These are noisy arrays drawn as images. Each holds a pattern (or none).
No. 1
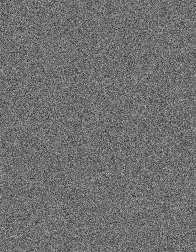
only noise
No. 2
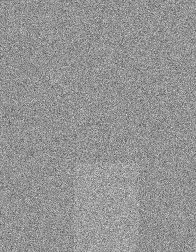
one block
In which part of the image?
bottom middle
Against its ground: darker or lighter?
lighter
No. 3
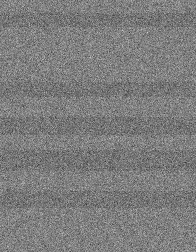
bands of rows
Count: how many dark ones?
5
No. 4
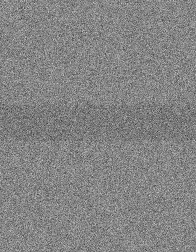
one band of rows
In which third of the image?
middle
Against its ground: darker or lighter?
darker
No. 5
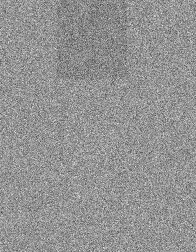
one block
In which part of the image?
top middle
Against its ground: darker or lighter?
darker
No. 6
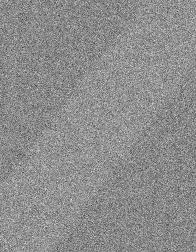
a diagonal band
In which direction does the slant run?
bottom left to top right
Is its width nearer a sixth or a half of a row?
a half
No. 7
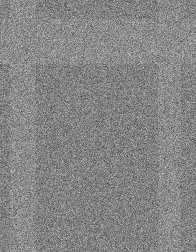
bands of rows crossing bands of columns
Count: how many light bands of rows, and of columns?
1 and 2
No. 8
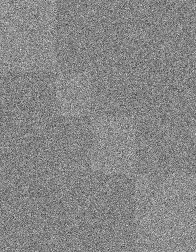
blocks along the diagonal
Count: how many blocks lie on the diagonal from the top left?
4
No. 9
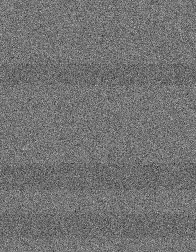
bands of rows
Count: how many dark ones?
3
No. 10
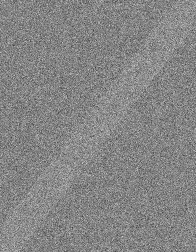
a diagonal band
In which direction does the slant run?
bottom left to top right
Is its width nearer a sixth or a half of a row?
a sixth
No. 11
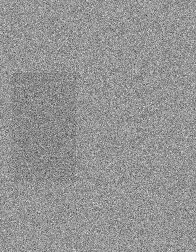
one block
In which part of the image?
middle left
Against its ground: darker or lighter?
darker
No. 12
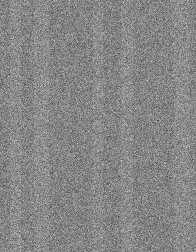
bands of columns
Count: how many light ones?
5
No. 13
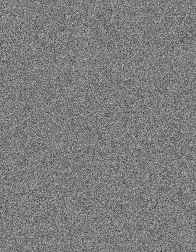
only noise
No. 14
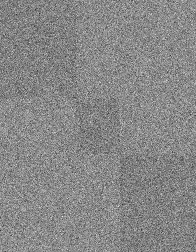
blocks along the diagonal
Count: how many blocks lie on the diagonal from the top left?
3
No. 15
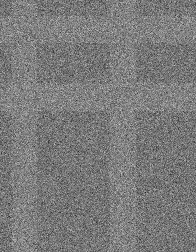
bands of rows crossing bands of columns
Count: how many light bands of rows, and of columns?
2 and 2
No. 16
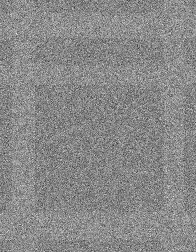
bands of rows crossing bands of columns
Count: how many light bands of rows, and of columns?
3 and 2
